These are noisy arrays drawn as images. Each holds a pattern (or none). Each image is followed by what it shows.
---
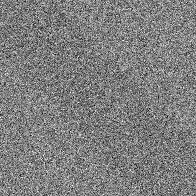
a diagonal band
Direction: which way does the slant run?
top left to bottom right
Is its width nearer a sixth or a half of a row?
a half
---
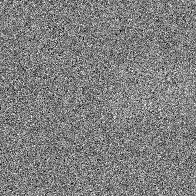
one block
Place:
middle right
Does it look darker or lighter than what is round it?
lighter
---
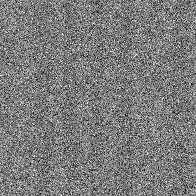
bands of columns
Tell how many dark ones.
5
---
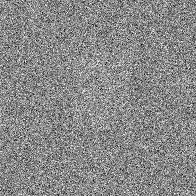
one block
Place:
centre
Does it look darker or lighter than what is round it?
lighter
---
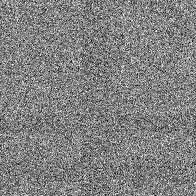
bands of rows crossing bands of columns
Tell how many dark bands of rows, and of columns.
2 and 1
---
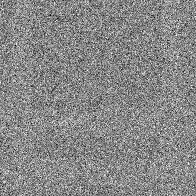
bands of rows crossing bands of columns
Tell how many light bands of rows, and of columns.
2 and 2
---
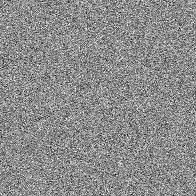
only noise
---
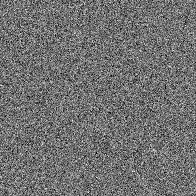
only noise
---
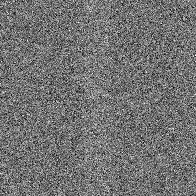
one band of columns
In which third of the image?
middle
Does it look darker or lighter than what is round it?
lighter
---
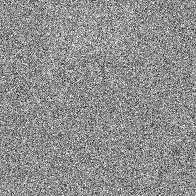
one block
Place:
top middle
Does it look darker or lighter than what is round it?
lighter
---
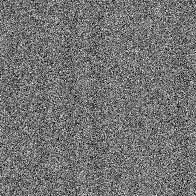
bands of columns
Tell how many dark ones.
5
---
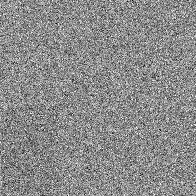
one block
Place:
bottom left
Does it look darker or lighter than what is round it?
darker
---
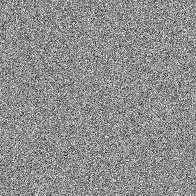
only noise
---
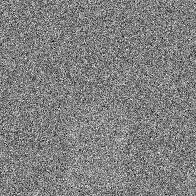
one block
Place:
bottom middle
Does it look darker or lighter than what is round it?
lighter
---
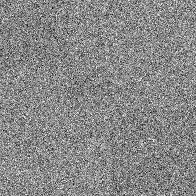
blocks along the diagonal
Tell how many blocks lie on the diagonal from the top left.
3
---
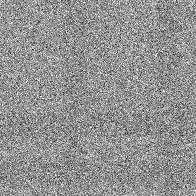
bands of rows crossing bands of columns
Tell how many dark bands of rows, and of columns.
2 and 2
